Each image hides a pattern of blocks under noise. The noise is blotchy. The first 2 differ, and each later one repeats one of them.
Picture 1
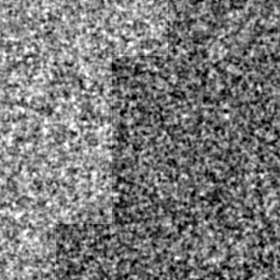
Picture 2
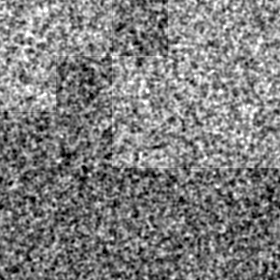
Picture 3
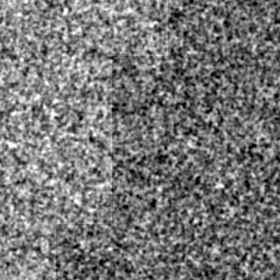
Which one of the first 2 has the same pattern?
1
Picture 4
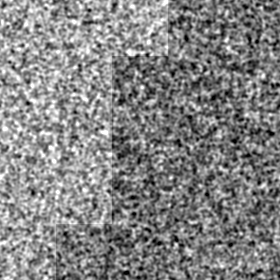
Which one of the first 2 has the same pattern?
1
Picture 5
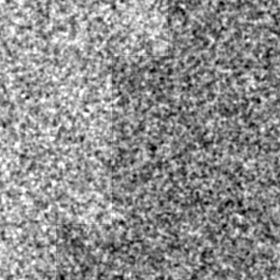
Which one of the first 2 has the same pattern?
1
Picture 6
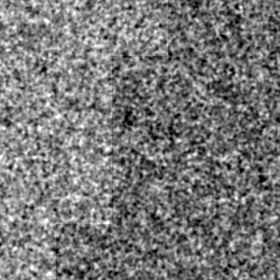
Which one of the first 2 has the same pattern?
1
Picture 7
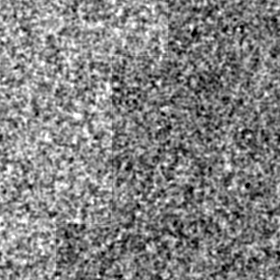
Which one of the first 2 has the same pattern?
1
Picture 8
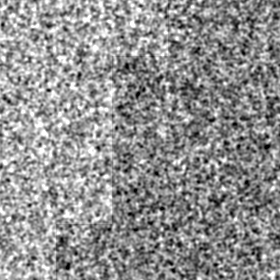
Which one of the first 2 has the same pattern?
1
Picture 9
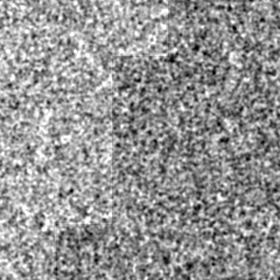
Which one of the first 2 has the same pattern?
1
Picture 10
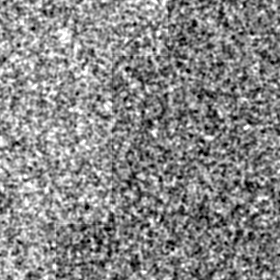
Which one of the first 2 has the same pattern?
1
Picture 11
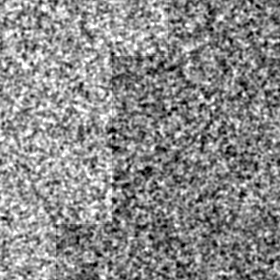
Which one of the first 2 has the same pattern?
1
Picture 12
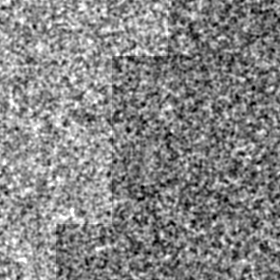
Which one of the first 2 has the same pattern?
1
